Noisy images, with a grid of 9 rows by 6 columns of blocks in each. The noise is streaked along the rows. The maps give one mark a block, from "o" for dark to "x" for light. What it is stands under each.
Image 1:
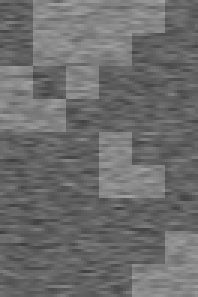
o x x x x o
o x x x o o
x o x o o o
x x o o o o
o o o x o o
o o o x x o
o o o o o o
o o o o o x
o o o o x x
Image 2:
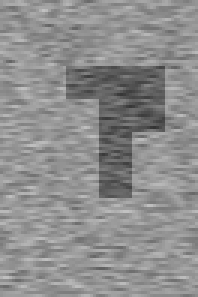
x x x x x x
x x x x x x
x x o o o x
x x x o o x
x x x o x x
x x x o x x
x x x x x x
x x x x x x
x x x x x x
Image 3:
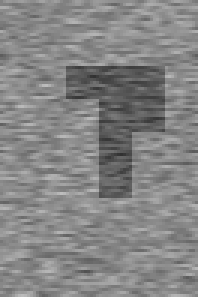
x x x x x x
x x x x x x
x x o o o x
x x x o o x
x x x o x x
x x x o x x
x x x x x x
x x x x x x
x x x x x x
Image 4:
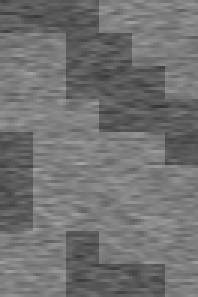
o o o x x x
x x o o x x
x x o o o x
x x x o o o
o x x x x o
o x x x x x
o x x x x x
x x o x x x
x x o o o x
